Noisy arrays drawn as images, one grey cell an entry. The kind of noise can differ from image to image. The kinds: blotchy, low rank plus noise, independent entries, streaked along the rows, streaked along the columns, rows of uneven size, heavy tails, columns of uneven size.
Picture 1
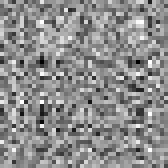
low rank plus noise
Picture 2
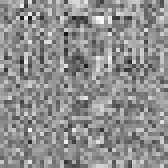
low rank plus noise
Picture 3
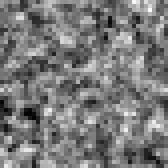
blotchy
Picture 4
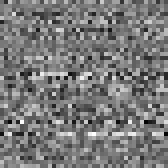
rows of uneven size
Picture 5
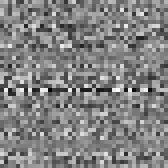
rows of uneven size
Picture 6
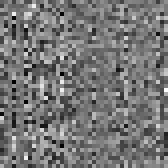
columns of uneven size
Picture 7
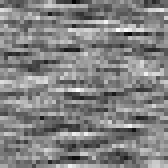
streaked along the rows
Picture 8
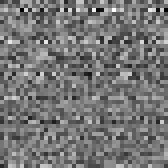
rows of uneven size
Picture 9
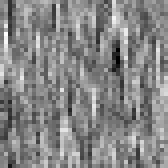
streaked along the columns
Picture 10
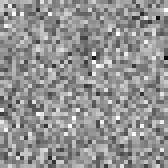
independent entries
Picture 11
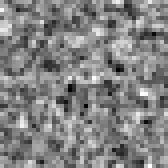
blotchy
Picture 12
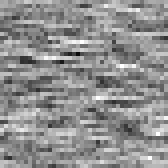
streaked along the rows
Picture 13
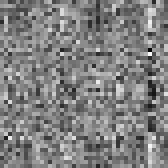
low rank plus noise
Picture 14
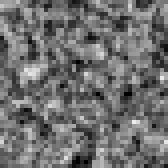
blotchy
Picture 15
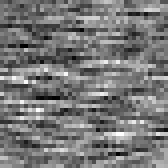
streaked along the rows
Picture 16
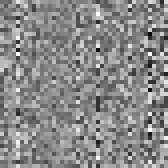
columns of uneven size
